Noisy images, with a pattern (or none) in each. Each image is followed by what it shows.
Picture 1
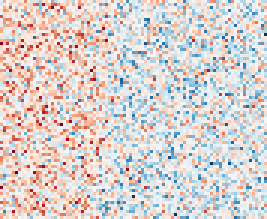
a sharp edge
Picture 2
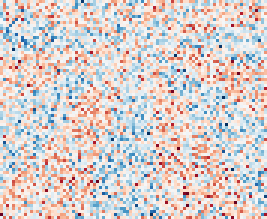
spokes from one point
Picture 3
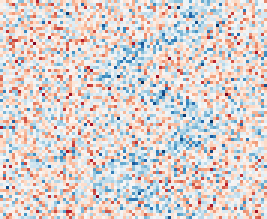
a wavy band
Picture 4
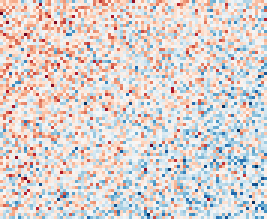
a smooth slope
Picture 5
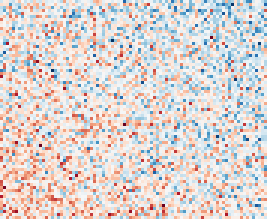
a smooth slope
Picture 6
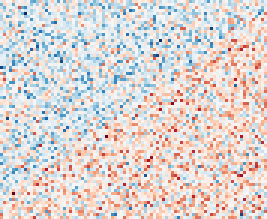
a sharp edge
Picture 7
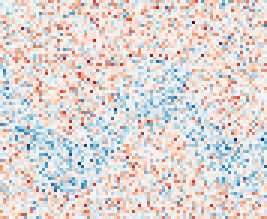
a wavy band
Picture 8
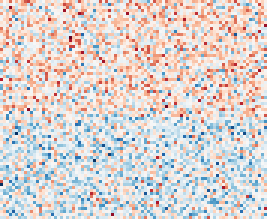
a sharp edge
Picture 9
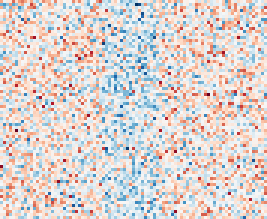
one vertical stripe
